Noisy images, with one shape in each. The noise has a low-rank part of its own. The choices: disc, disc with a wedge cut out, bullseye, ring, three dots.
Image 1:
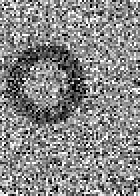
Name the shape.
ring
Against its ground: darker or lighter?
darker
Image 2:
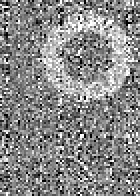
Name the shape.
ring
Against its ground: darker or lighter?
lighter
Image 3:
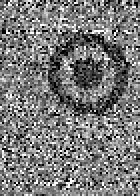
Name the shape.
bullseye
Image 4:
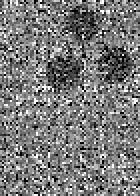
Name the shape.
three dots
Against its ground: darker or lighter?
darker
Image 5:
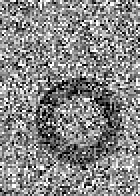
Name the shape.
ring
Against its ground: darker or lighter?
darker
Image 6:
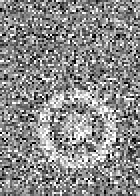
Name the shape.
bullseye
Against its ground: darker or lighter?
lighter
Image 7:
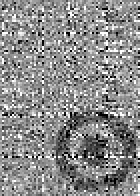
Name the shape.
bullseye
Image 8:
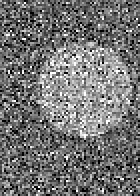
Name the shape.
disc
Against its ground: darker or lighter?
lighter
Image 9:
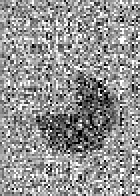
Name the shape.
disc with a wedge cut out
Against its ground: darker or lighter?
darker
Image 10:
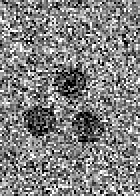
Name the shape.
three dots
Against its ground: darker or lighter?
darker
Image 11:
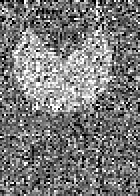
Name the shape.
disc with a wedge cut out
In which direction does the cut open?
up
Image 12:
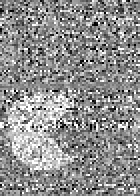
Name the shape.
disc with a wedge cut out
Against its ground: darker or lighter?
lighter
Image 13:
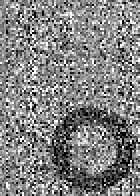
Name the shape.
ring
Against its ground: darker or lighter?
darker
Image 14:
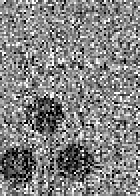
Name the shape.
three dots
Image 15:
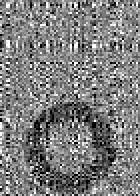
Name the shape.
ring
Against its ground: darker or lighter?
darker
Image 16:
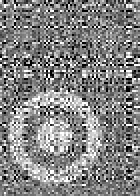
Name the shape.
bullseye
